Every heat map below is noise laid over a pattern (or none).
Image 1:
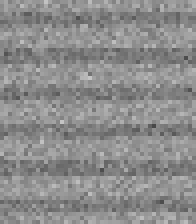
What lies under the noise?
horizontal stripes
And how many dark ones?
6
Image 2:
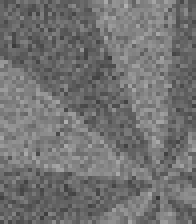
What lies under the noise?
spokes from one point
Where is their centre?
bottom right
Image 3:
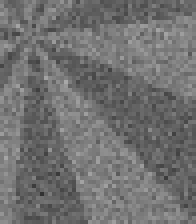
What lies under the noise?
spokes from one point
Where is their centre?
top left
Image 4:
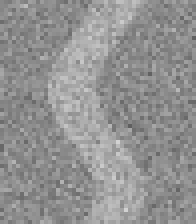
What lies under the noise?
a wavy band
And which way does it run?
top to bottom
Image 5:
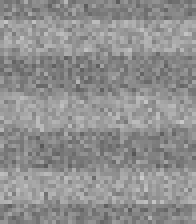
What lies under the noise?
horizontal stripes
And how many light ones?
3
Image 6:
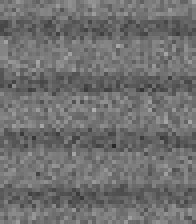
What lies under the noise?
horizontal stripes
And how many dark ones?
4
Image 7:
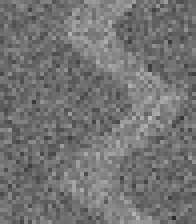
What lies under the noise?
a wavy band
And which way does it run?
top to bottom
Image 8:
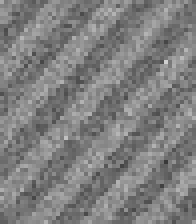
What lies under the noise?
diagonal stripes
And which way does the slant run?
bottom left to top right
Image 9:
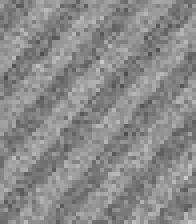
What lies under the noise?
diagonal stripes
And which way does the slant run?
bottom left to top right
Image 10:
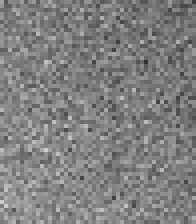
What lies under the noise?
a smooth slope
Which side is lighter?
bottom left
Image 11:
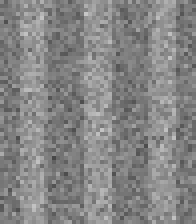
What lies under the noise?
vertical stripes
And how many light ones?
3
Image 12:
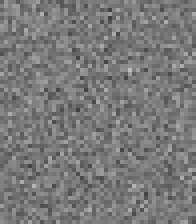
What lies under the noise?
only noise
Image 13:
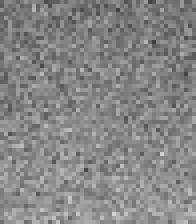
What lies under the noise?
a smooth slope
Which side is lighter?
bottom
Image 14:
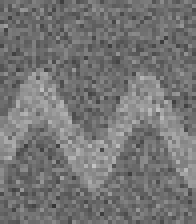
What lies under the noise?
a wavy band
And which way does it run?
left to right
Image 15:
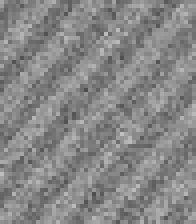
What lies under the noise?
diagonal stripes
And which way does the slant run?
bottom left to top right
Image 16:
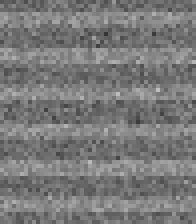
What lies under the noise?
horizontal stripes
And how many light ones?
6
